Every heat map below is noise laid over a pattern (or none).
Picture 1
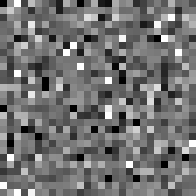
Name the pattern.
only noise
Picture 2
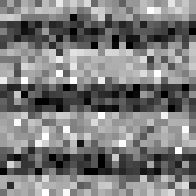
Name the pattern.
horizontal stripes
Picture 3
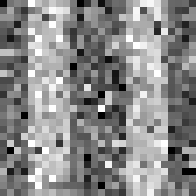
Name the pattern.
vertical stripes
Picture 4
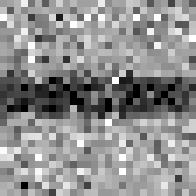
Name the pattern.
one horizontal stripe
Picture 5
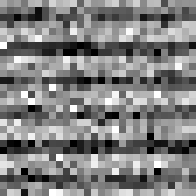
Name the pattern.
horizontal stripes
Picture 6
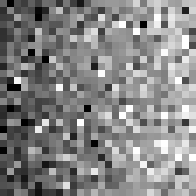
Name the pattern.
a smooth slope
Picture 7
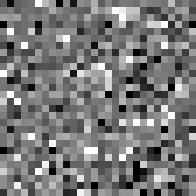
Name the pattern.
only noise
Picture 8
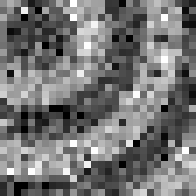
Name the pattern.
rings round one point
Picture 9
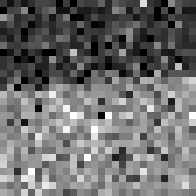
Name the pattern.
a sharp edge
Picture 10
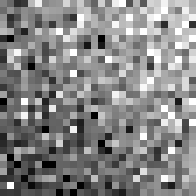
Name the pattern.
a smooth slope
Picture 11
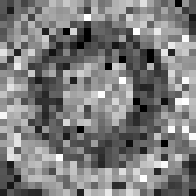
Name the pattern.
rings round one point
